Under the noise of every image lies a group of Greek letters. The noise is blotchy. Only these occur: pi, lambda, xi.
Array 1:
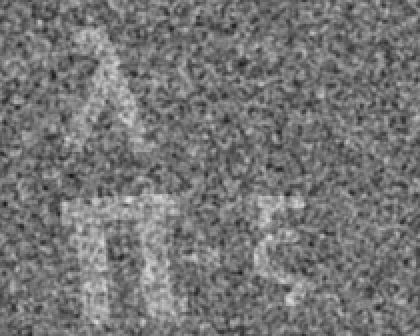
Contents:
top left: lambda; bottom left: pi; bottom right: xi
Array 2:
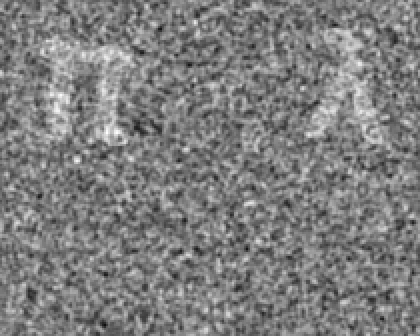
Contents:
top left: pi; top right: lambda
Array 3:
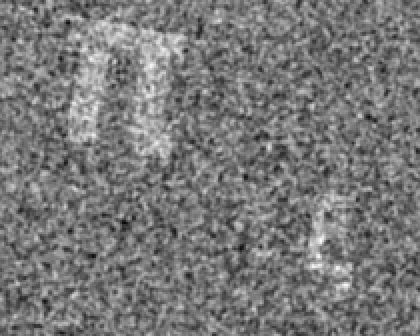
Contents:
top left: pi; bottom right: xi
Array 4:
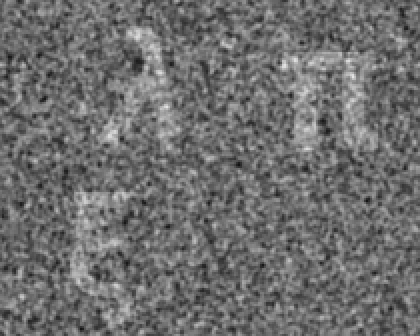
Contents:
top left: lambda; top right: pi; bottom left: xi
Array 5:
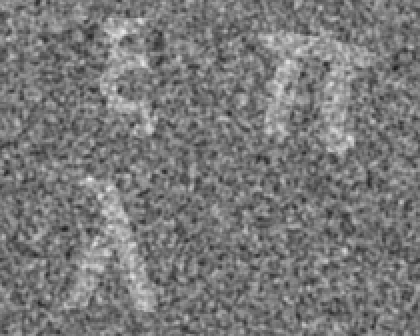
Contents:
top left: xi; top right: pi; bottom left: lambda
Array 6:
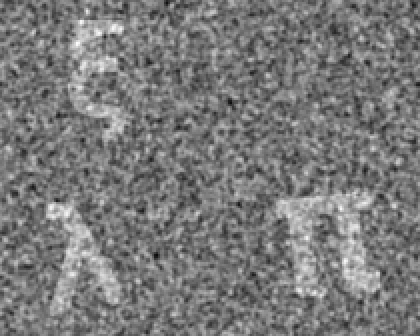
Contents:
top left: xi; bottom left: lambda; bottom right: pi
